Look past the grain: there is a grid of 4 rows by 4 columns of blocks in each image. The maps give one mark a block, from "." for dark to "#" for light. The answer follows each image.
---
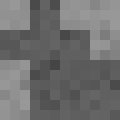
# . # #
. . . #
# . . .
# . . .
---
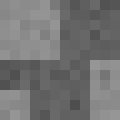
# # . .
# # . .
. . . #
# . . #
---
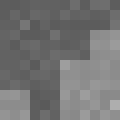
. . . .
. . . #
. . # #
# . # #
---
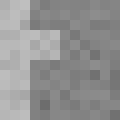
# . . .
# # . .
# . . .
# . . .
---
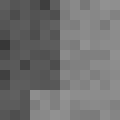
. . # #
. . # #
. . # #
. # # #
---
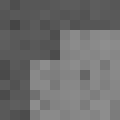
. . . .
. . # #
. # # #
. # # #
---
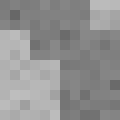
. . . #
# . . .
# # . .
# # . .
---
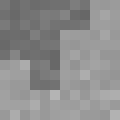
. . . #
. . # #
# . # #
# # # #
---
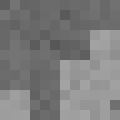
. . . .
. . . #
. . # #
# . # #
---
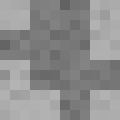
# . . #
. . . #
# . . .
# # . #
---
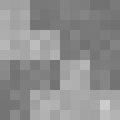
# . . .
# # . .
. . # .
. # # #
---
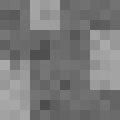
. # . .
. . . #
# . . #
# . . .
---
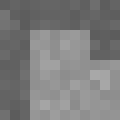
. . . .
. # # .
. # # #
. # # #
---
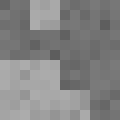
. # . .
. . . .
# # . .
# # # .
